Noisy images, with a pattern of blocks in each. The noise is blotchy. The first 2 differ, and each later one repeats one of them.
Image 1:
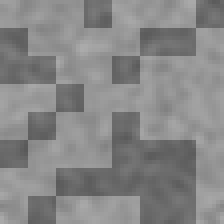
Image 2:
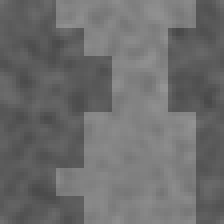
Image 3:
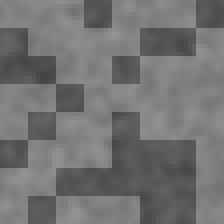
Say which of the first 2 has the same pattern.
1
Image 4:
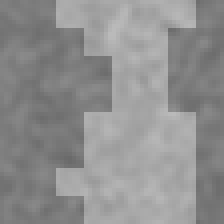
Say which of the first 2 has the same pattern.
2
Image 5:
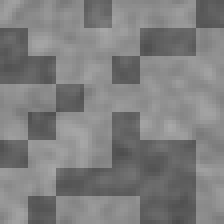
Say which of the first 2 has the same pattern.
1
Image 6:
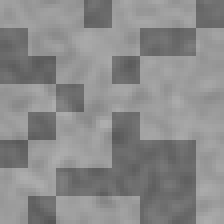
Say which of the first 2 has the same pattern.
1
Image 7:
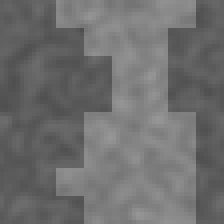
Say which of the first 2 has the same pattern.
2
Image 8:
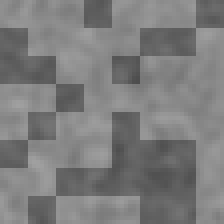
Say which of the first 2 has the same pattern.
1
